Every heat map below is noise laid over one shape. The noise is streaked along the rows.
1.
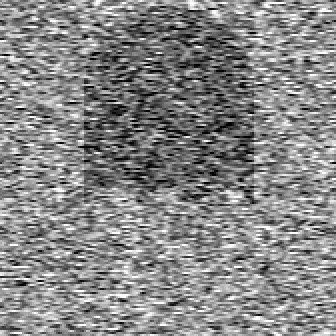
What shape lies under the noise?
ghost
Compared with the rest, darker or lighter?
darker
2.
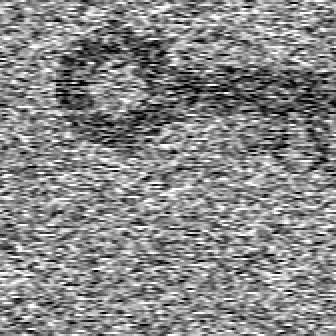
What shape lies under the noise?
key
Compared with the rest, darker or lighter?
darker
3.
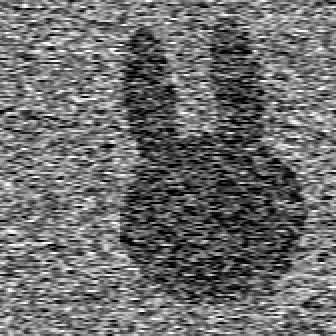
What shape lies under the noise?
rabbit's head
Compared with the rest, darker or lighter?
darker
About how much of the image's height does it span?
nearly all
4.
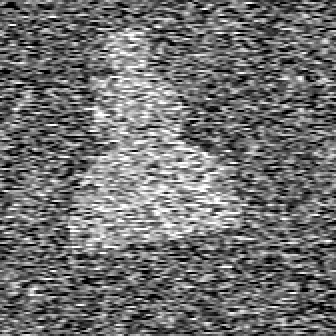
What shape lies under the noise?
chess pawn
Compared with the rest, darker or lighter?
lighter
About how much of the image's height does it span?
two thirds
